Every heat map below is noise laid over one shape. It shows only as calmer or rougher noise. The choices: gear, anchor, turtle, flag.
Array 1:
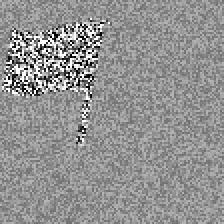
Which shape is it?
flag
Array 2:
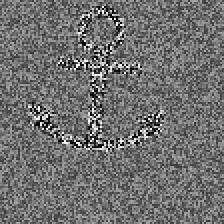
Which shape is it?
anchor
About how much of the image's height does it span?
two thirds
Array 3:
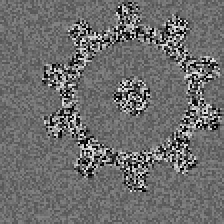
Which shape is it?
gear
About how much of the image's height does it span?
nearly all
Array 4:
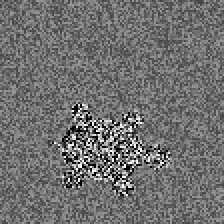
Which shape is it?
turtle
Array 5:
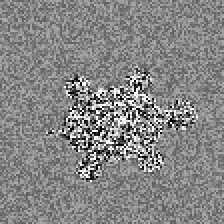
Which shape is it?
turtle
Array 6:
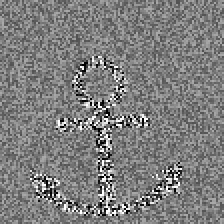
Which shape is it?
anchor
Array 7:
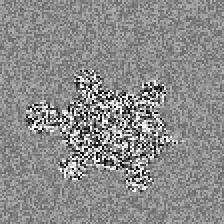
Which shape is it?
turtle
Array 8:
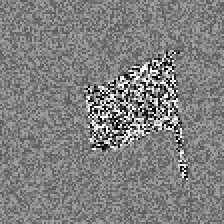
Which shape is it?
flag
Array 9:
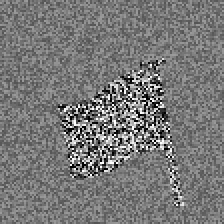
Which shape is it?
flag
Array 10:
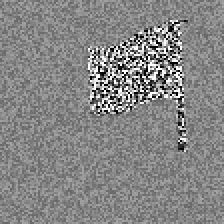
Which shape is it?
flag
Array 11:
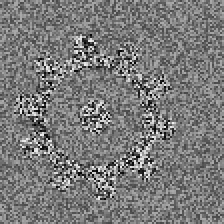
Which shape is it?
gear
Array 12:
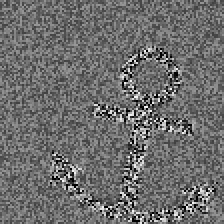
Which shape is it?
anchor
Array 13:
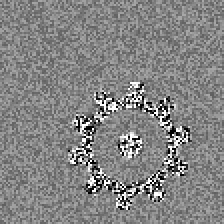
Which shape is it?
gear
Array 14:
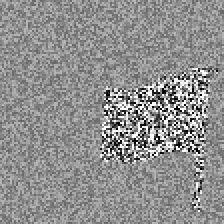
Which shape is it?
flag
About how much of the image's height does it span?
two thirds
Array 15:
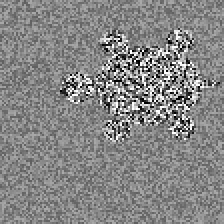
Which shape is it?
turtle
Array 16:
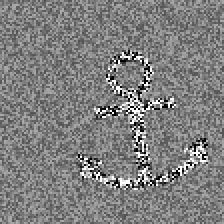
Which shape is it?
anchor
